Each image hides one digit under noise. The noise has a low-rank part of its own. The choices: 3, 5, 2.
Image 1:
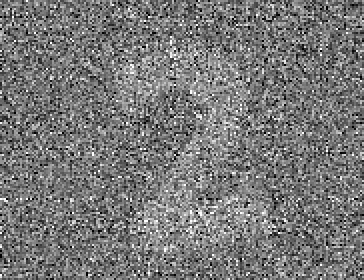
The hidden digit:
2
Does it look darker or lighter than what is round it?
lighter
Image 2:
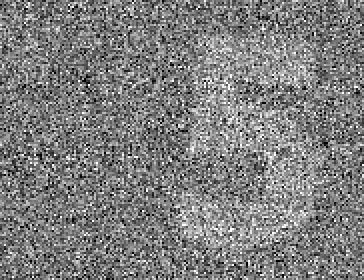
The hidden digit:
5
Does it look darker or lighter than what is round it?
lighter
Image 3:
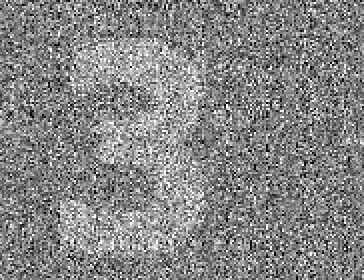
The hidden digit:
3
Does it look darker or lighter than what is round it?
lighter
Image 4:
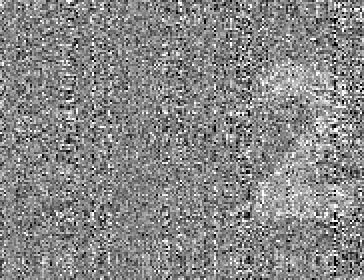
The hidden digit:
2
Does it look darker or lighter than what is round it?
lighter
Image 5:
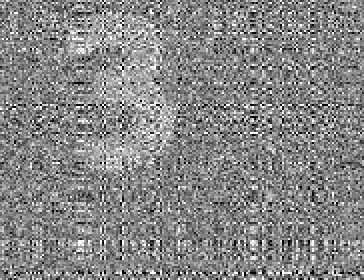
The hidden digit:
3
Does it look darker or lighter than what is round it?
lighter
